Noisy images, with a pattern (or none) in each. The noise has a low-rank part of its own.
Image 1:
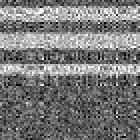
bands of rows
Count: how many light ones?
3
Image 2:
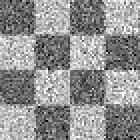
a checkerboard
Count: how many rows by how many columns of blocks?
4 by 4
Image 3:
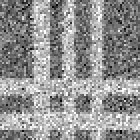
bands of rows crossing bands of columns
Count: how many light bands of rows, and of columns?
2 and 3
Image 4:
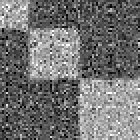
blocks along the diagonal
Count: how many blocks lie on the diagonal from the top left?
3
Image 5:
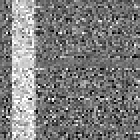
one band of columns
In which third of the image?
left
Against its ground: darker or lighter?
lighter
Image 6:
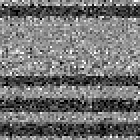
bands of rows
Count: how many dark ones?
4
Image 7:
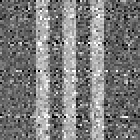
bands of columns
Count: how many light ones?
3
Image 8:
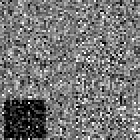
one block
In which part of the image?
bottom left
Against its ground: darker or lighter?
darker
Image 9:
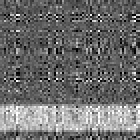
one band of rows
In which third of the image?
bottom
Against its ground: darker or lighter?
lighter
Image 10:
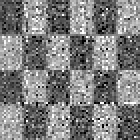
a checkerboard
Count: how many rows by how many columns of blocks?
4 by 6
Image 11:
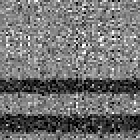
bands of rows
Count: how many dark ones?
2
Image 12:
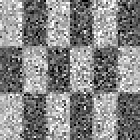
a checkerboard
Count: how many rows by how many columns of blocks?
3 by 6
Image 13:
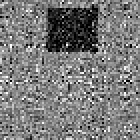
one block
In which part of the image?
top middle
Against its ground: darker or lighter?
darker
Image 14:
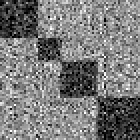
blocks along the diagonal
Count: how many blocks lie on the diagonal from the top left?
4
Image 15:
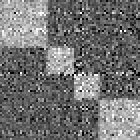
blocks along the diagonal
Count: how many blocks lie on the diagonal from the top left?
4
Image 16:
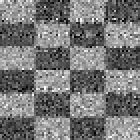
a checkerboard
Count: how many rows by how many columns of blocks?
6 by 4
